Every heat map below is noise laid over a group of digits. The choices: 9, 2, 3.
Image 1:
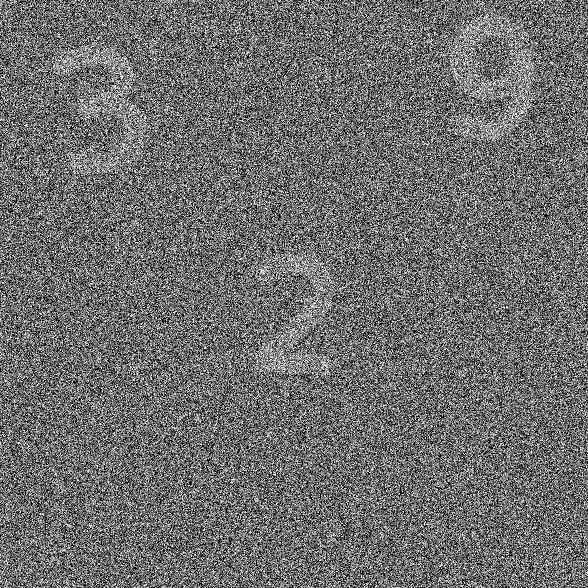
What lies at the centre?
2
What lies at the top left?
3
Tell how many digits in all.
3
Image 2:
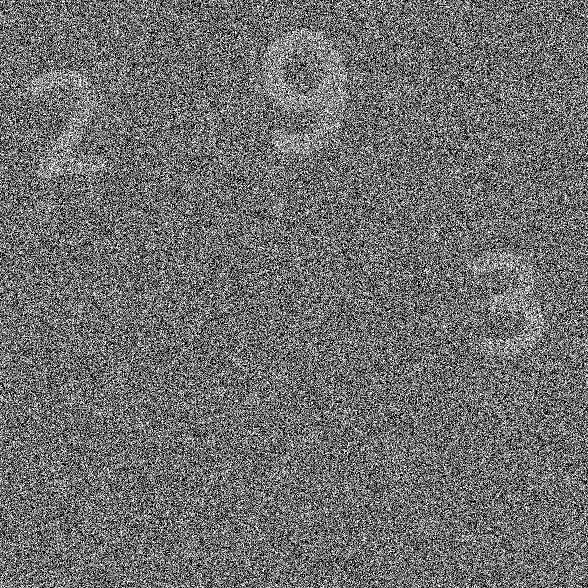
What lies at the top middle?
9
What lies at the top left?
2
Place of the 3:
middle right
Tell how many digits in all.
3
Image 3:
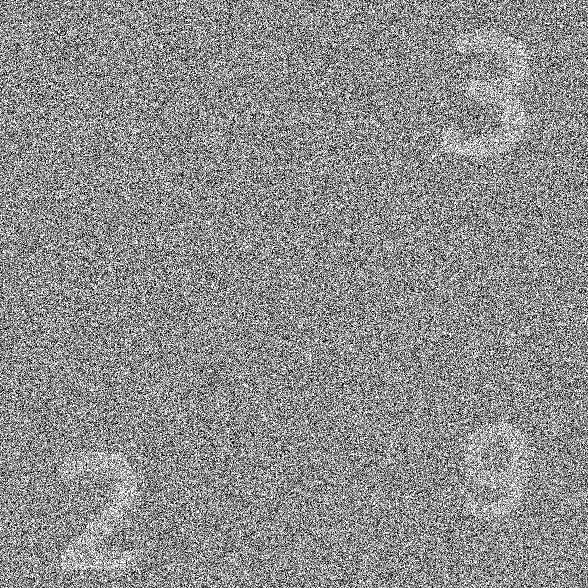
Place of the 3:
top right
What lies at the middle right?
nothing
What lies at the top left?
nothing
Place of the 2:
bottom left
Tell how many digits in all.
3
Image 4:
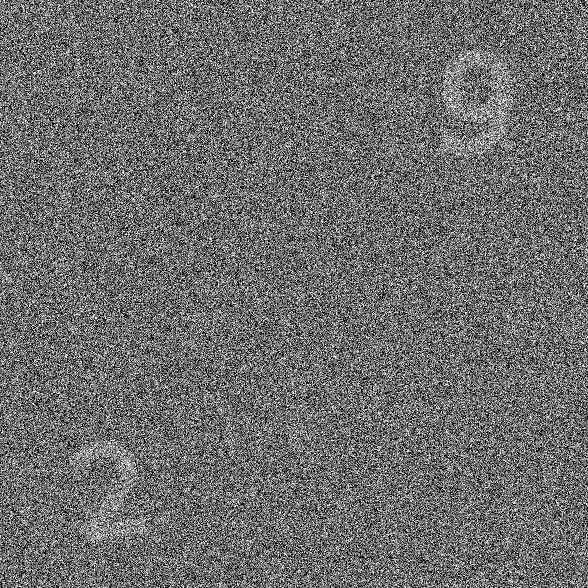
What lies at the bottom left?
2
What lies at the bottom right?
nothing
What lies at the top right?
9
